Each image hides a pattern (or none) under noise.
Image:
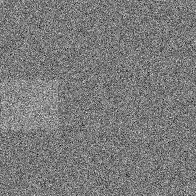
one block
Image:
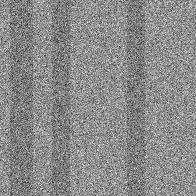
bands of columns
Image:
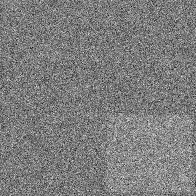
one block
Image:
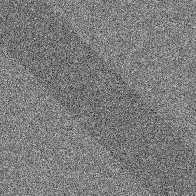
a diagonal band
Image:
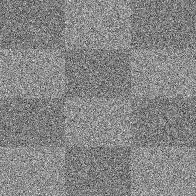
a checkerboard
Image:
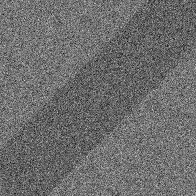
a diagonal band
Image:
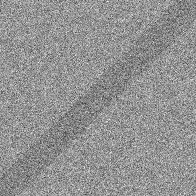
a diagonal band
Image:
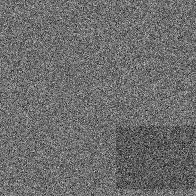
one block
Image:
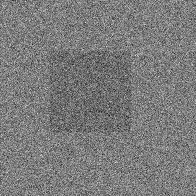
one block
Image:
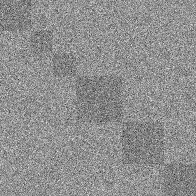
blocks along the diagonal
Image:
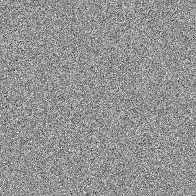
only noise
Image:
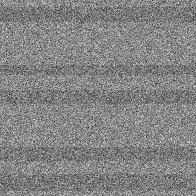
bands of rows
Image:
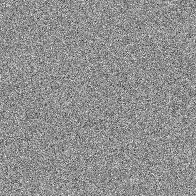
only noise
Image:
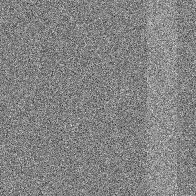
one band of columns
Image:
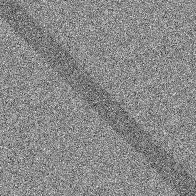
a diagonal band
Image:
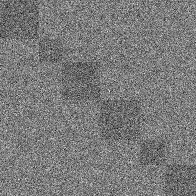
blocks along the diagonal
